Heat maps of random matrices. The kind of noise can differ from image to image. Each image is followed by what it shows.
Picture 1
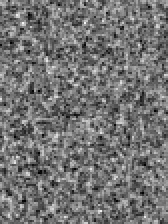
blotchy
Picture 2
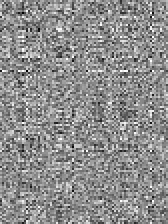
low rank plus noise
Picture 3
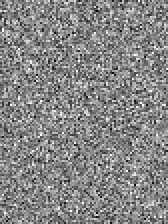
independent entries
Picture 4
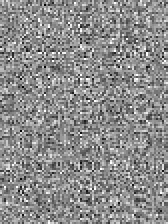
low rank plus noise
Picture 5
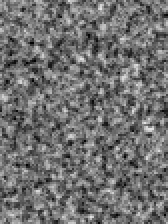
blotchy
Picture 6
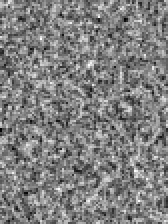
blotchy
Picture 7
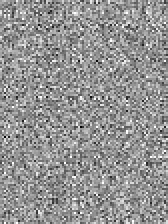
low rank plus noise
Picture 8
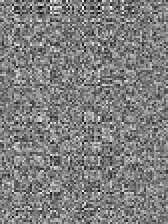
low rank plus noise
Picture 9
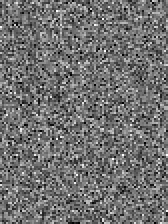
independent entries
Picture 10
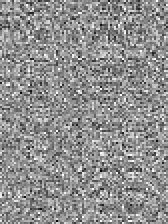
low rank plus noise
